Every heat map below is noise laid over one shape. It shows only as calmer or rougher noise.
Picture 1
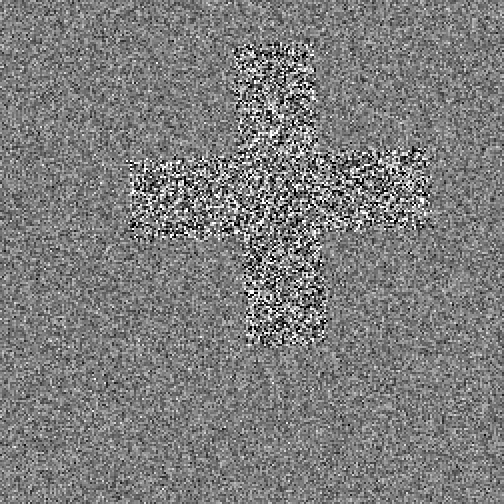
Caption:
rough cross
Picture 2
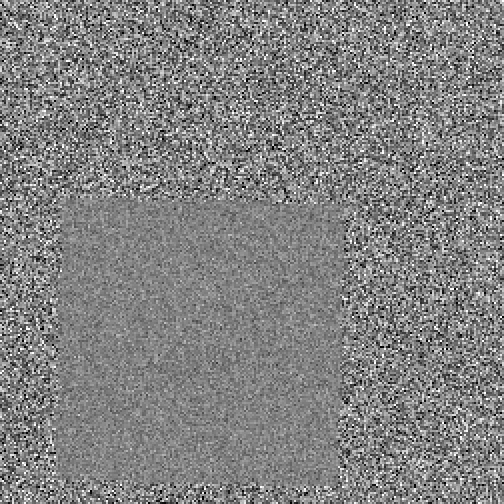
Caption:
calm square
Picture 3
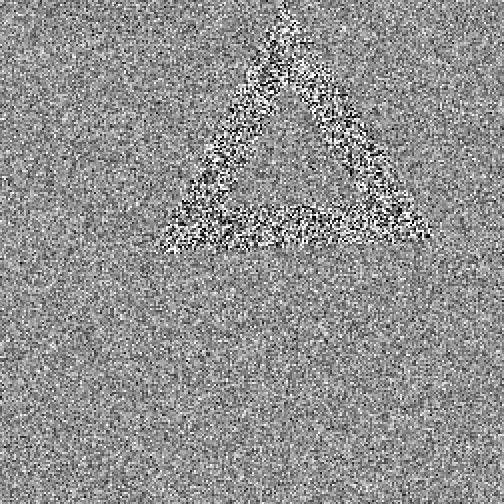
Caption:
rough triangle frame
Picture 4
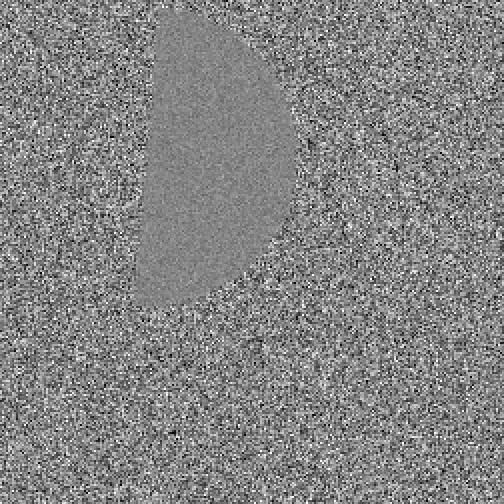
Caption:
calm half disc
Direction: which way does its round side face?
right
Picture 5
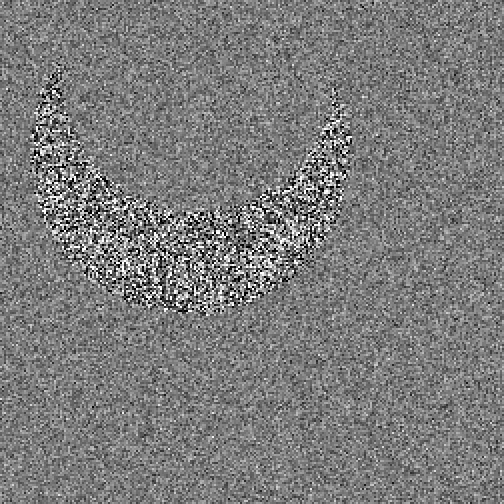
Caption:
rough crescent
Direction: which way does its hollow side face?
up
